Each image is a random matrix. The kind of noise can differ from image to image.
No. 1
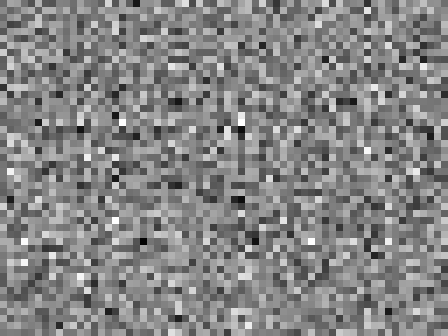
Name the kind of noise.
low rank plus noise
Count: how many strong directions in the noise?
three or four
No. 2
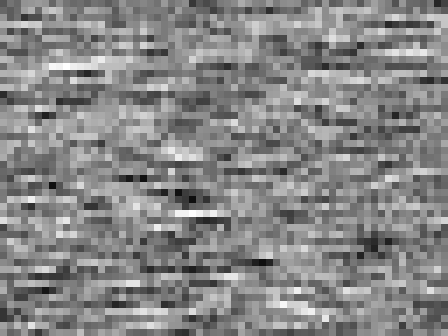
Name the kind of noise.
streaked along the rows
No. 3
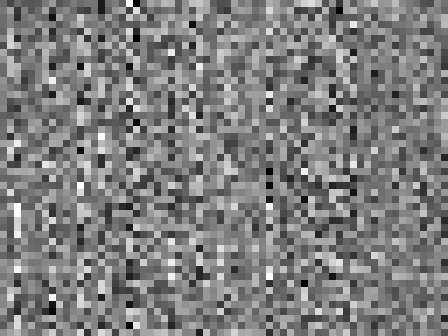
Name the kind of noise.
columns of uneven size
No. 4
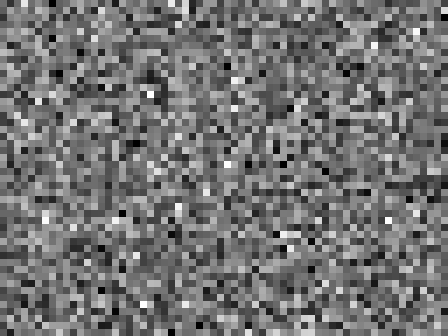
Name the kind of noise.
independent entries
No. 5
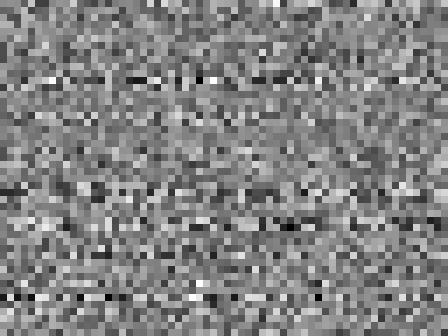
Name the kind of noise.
rows of uneven size
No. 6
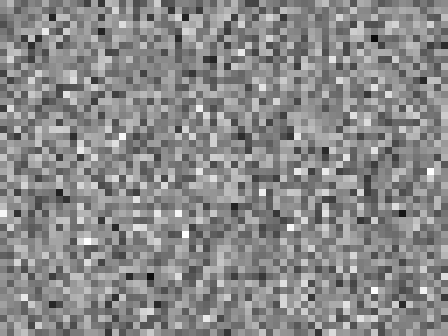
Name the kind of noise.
independent entries
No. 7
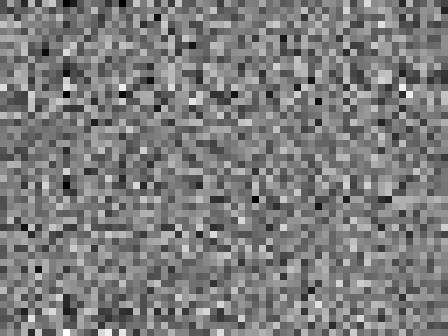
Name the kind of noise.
low rank plus noise
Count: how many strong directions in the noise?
two
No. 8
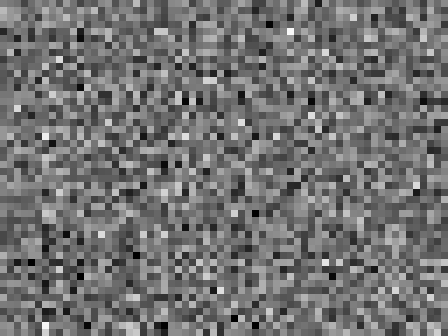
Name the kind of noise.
low rank plus noise
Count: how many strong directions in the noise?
two
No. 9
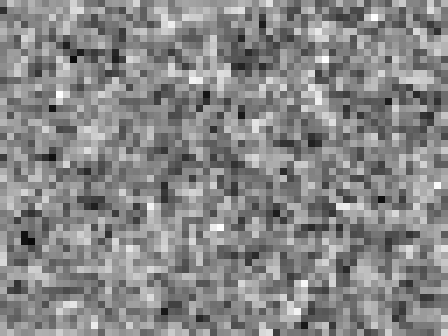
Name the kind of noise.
blotchy
